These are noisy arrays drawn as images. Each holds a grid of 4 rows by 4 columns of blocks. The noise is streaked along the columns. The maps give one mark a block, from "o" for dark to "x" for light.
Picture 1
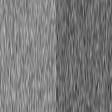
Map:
x x o o
x x o o
x x o o
x x o o
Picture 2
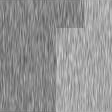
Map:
o o o x
o o x x
o o x x
o o x x
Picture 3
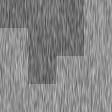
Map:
o o o x
x o o x
x o x x
x x x x
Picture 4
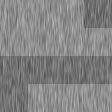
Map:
x x x o
x x x x
o o o o
o x x x
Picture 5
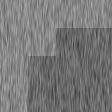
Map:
x x x x
x x o o
x o o o
x o o o
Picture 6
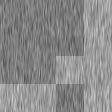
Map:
o o o x
o o o x
o o x x
x x o x
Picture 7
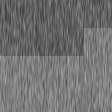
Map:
o o o o
o o o x
x x x x
x x x x
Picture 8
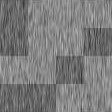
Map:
o x x x
o x x o
x x o x
o o x x
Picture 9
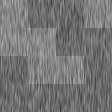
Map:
x o o x
x x o o
o x x o
o o o o
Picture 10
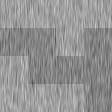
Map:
x x x x
o o x o
x o o o
x x x o
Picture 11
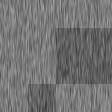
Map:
x x x x
x x o o
x x o o
x o x x
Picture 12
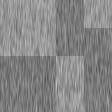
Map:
x x o x
x x o o
o o x o
o o x o
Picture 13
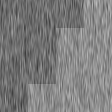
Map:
o o o x
o o x x
o o x x
o x x x
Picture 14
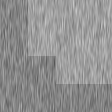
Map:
o x x x
o x x x
o o x x
o o o o
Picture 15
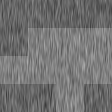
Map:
o o o o
o x x x
x x x x
o o x o
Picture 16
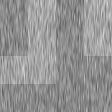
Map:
o x o x
o x o x
x x o o
o o o o
